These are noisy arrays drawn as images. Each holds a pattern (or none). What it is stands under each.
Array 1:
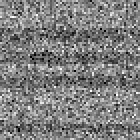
bands of rows
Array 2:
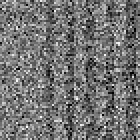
bands of columns
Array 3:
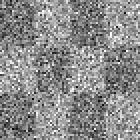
a checkerboard
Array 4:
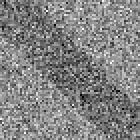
a diagonal band
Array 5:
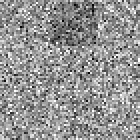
one block
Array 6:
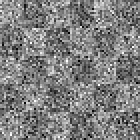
a checkerboard
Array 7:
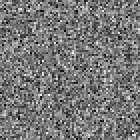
only noise
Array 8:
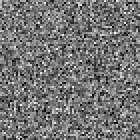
only noise
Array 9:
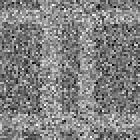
bands of rows crossing bands of columns
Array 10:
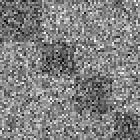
blocks along the diagonal
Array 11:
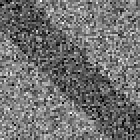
a diagonal band
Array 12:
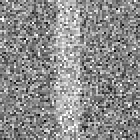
one band of columns
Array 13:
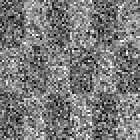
a checkerboard
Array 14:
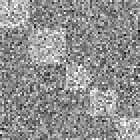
blocks along the diagonal
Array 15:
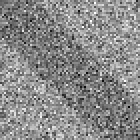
a diagonal band
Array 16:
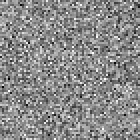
only noise
